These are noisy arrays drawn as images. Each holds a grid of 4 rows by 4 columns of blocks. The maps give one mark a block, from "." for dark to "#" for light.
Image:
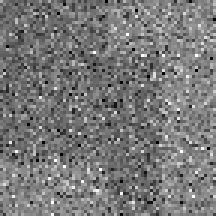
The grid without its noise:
. . # #
. . . #
. . . #
# # . #
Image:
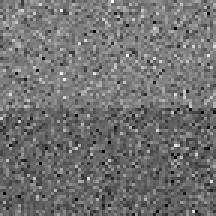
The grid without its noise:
# # # #
# # # #
. . . .
. . . .
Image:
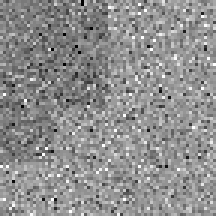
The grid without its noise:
. . # #
. . # #
. # # #
# # # #
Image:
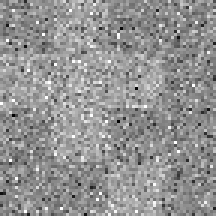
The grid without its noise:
. # . .
# # # .
. # . .
. . # .
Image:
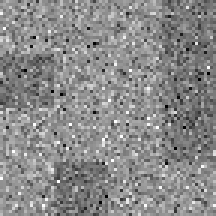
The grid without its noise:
# # # .
. # # .
# # # .
# . # #
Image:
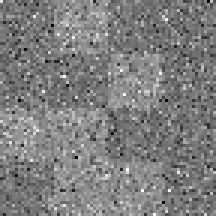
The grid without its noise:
. # . .
. . # .
# # . .
. # # .
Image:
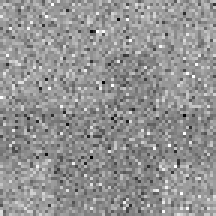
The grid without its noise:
# # # #
# # . #
. . . .
# . . #
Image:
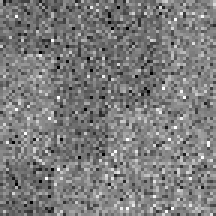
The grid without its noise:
. . . #
# . . #
# . # #
. # # #
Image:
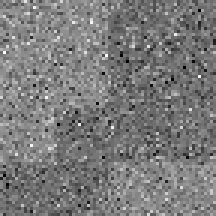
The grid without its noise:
# # . .
# # . .
# . . .
. . # #
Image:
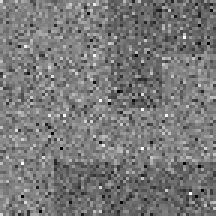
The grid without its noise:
# # . .
# # . #
# # # #
# . . .
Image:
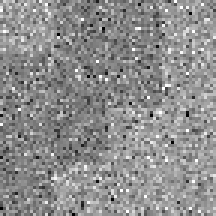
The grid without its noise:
# . . #
. . . #
. . # #
. # # #
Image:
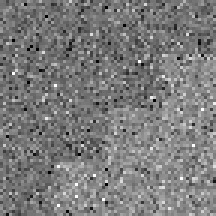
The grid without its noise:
. . . .
. . . #
. . # #
. # # #
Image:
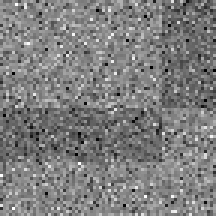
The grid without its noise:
# # # .
# # # .
. . . #
# # # #
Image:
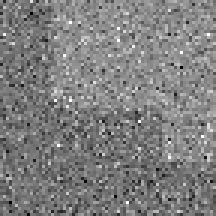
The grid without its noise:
. # # #
. # # #
. . . #
. . . .
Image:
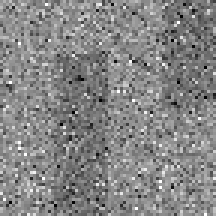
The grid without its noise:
# # # .
# . # .
# . # #
# . # #
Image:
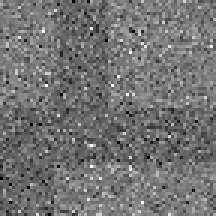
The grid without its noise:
# . # #
# . # #
. . . .
. # # #
